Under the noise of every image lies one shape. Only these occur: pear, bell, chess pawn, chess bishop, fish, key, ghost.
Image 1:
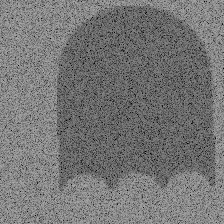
dark ghost
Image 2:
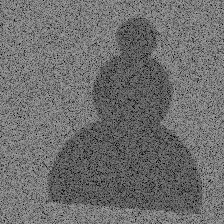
dark chess pawn
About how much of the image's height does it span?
nearly all
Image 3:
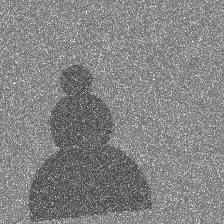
dark chess pawn
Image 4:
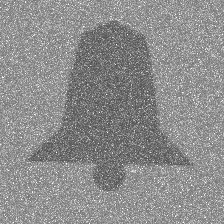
dark bell
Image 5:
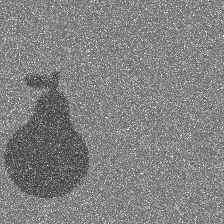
dark pear
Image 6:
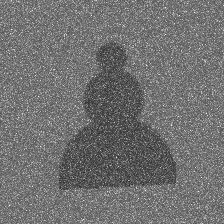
dark chess pawn
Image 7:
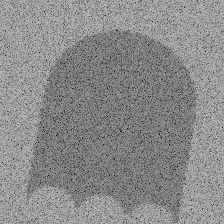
dark ghost
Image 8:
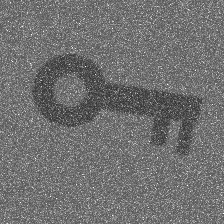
dark key
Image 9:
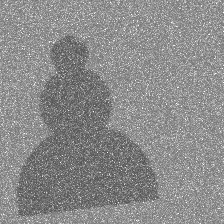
dark chess pawn
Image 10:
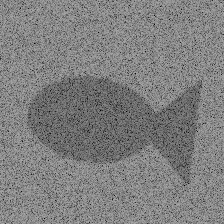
dark fish
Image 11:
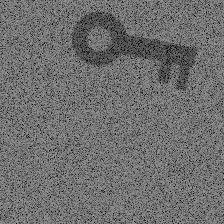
dark key
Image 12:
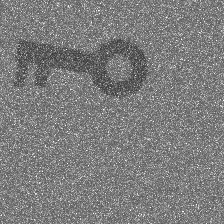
dark key
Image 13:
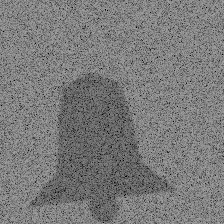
dark bell
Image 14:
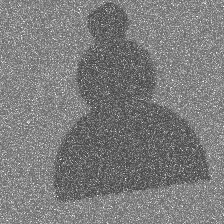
dark chess pawn
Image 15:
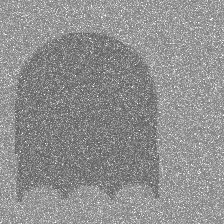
dark ghost
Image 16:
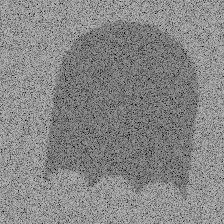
dark ghost
